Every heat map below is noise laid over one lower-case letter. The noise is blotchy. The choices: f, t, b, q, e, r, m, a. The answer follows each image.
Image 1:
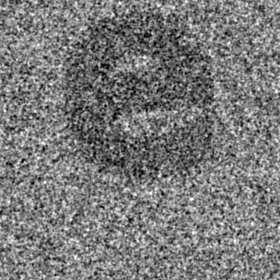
e
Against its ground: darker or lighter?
darker
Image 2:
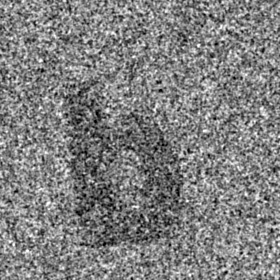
b
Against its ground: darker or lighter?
darker
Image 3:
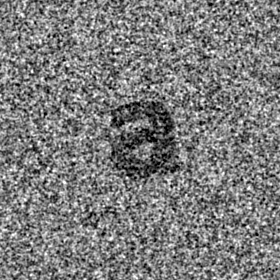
a
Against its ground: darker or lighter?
darker
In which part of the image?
centre
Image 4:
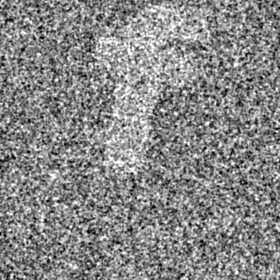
f
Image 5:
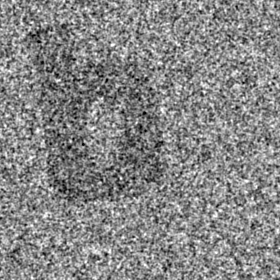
b
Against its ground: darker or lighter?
darker
